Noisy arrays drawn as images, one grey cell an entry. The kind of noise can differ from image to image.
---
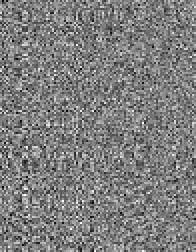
low rank plus noise
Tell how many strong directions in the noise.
one
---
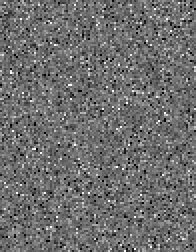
heavy tails
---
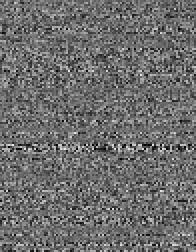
rows of uneven size
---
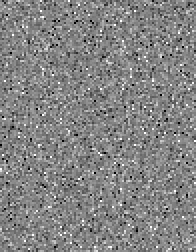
heavy tails
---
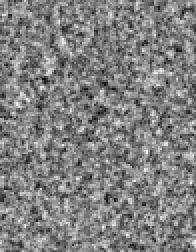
blotchy
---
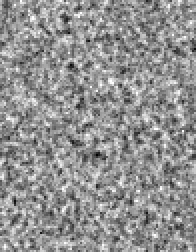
blotchy
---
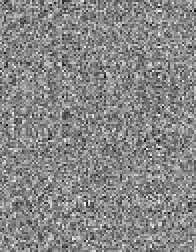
low rank plus noise
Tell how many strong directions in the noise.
five to eight
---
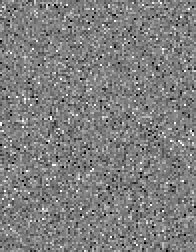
heavy tails
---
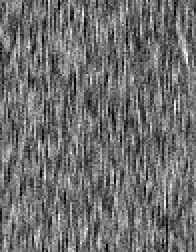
streaked along the columns
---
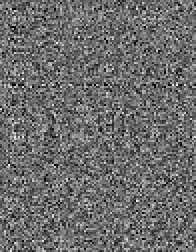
low rank plus noise
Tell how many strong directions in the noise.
three or four
